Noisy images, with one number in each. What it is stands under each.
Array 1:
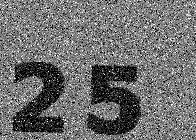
25
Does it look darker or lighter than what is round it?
darker
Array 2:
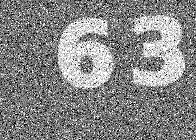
63
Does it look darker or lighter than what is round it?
lighter
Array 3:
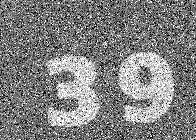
39
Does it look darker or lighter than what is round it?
lighter
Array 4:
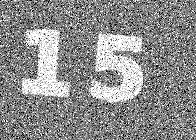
15
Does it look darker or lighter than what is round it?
lighter
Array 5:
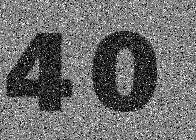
40
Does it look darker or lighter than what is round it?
darker
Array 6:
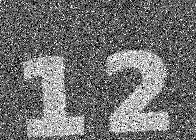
12
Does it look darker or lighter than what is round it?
lighter
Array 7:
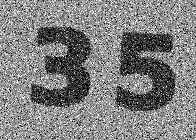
35
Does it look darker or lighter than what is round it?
darker
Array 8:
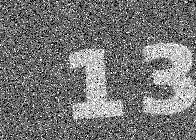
13
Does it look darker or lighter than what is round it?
lighter
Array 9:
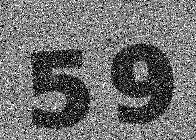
59
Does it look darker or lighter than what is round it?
darker
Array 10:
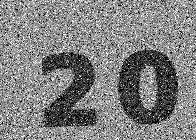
20
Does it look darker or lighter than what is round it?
darker
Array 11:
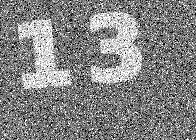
13
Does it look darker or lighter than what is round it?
lighter
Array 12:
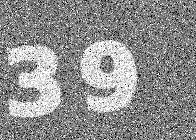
39
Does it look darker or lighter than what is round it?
lighter
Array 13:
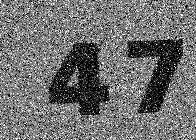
47
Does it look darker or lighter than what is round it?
darker
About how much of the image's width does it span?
two thirds
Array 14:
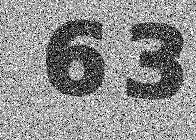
63
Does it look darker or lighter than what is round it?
darker
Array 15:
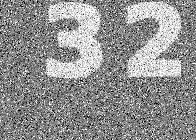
32
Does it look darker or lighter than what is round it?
lighter
